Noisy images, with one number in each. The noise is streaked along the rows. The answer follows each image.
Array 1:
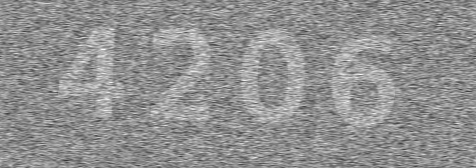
4206
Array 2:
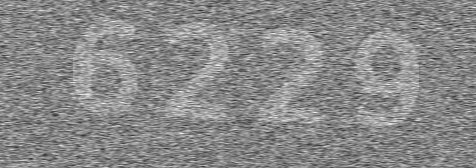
6229
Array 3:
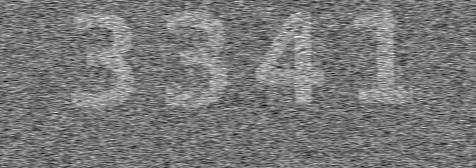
3341
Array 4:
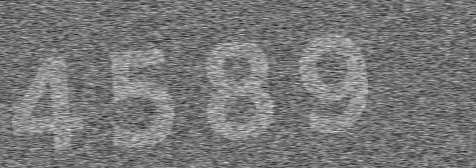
4589
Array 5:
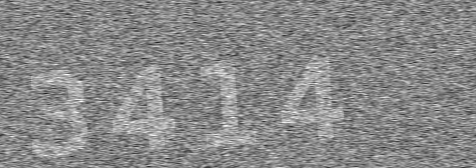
3414
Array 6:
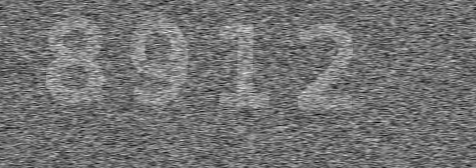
8912
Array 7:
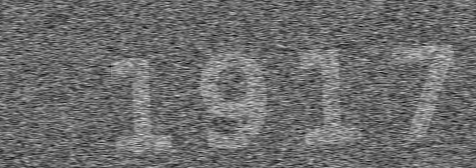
1917
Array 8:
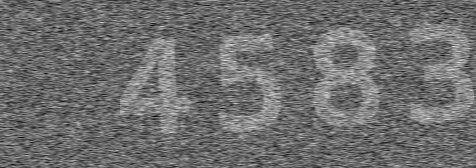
4583
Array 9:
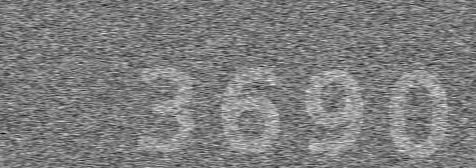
3690
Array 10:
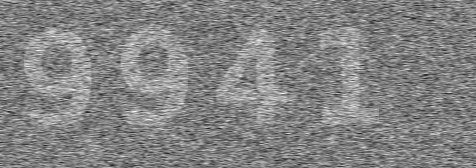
9941
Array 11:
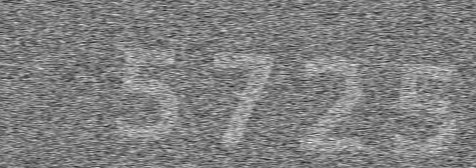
5725
